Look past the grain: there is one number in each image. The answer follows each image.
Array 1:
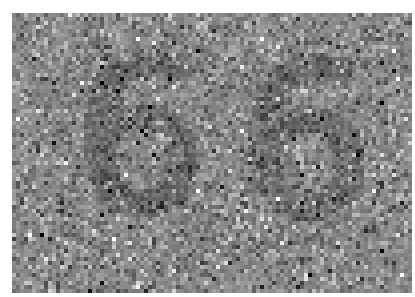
66
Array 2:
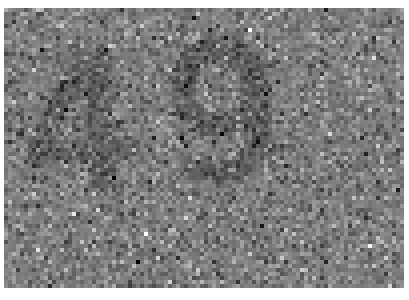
49
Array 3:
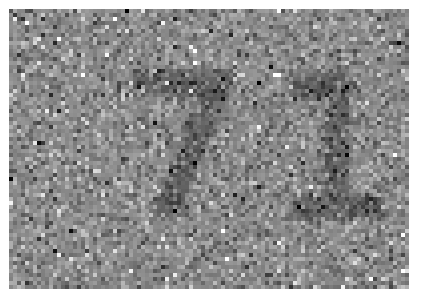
71
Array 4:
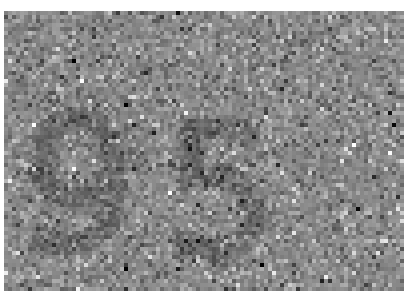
95
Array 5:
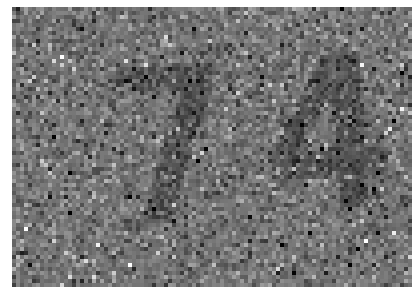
74
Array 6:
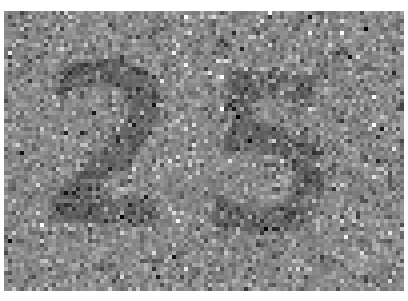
25
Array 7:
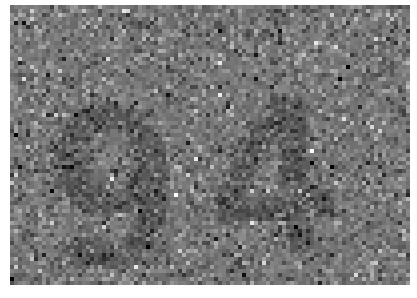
94
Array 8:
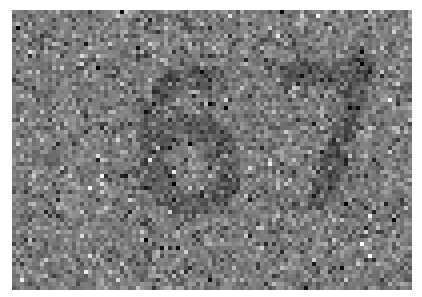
67
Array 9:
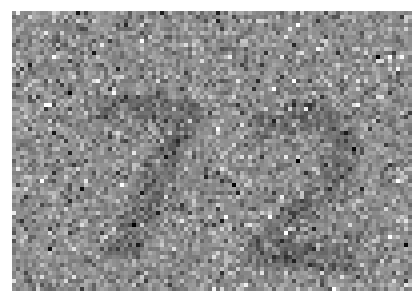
72
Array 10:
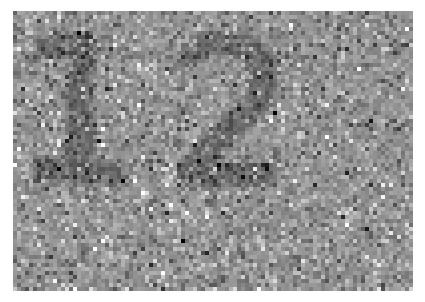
12
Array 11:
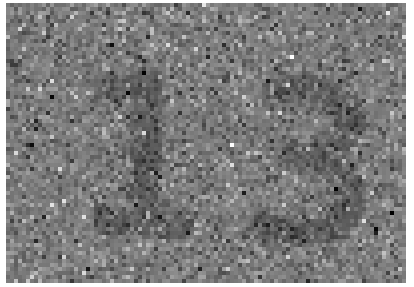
13
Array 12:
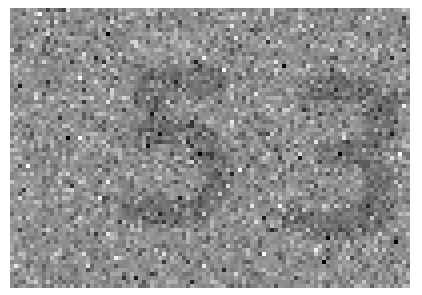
53
